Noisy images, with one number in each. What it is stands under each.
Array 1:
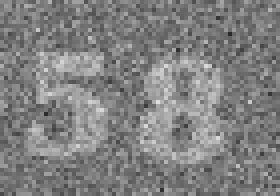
58
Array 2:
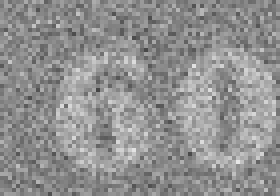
60
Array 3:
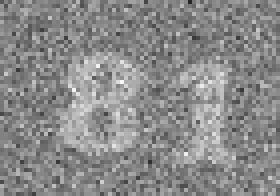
81
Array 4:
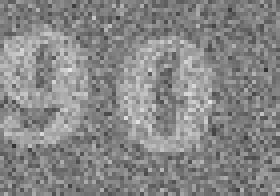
90
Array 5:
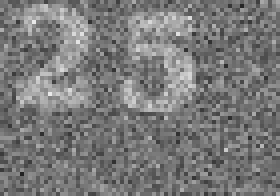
25
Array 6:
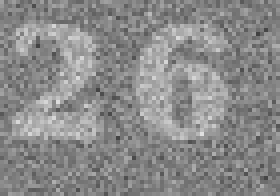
26
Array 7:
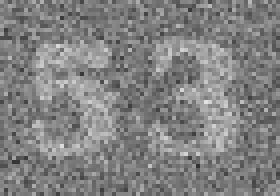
53
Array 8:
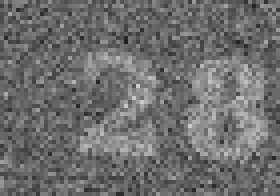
28
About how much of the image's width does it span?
two thirds
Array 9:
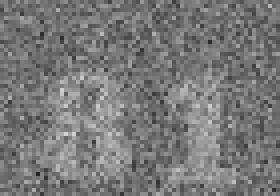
81
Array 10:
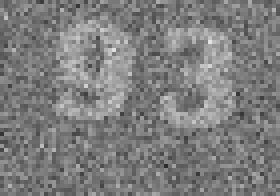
93
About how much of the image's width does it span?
two thirds
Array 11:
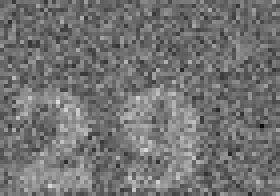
29
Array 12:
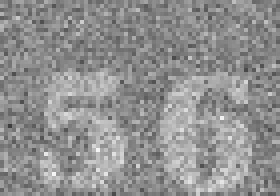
56
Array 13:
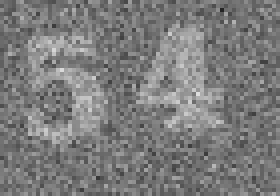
54
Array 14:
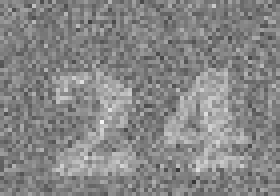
24
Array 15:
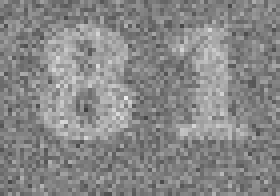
81
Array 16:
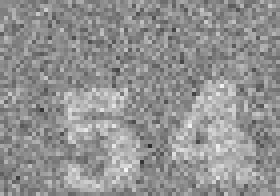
54
